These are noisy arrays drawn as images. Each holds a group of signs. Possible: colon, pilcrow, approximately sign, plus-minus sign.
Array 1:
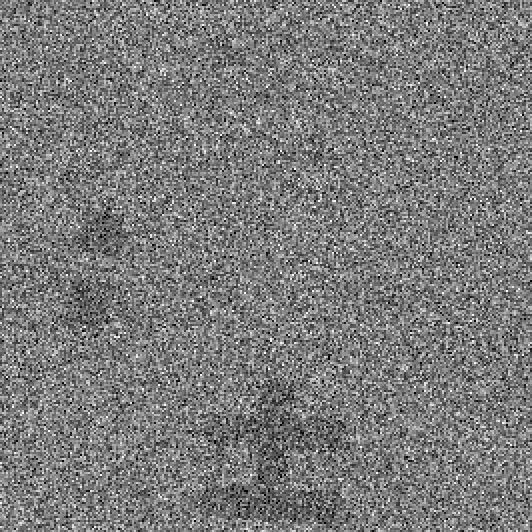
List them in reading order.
middle left: dark colon; bottom middle: dark plus-minus sign
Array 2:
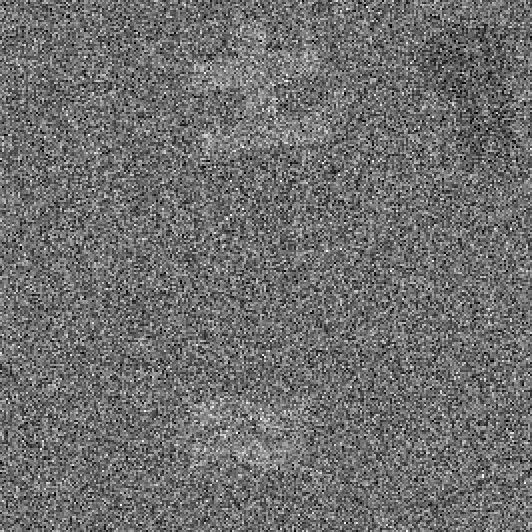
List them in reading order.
top middle: light plus-minus sign; top right: dark pilcrow; bottom middle: light approximately sign
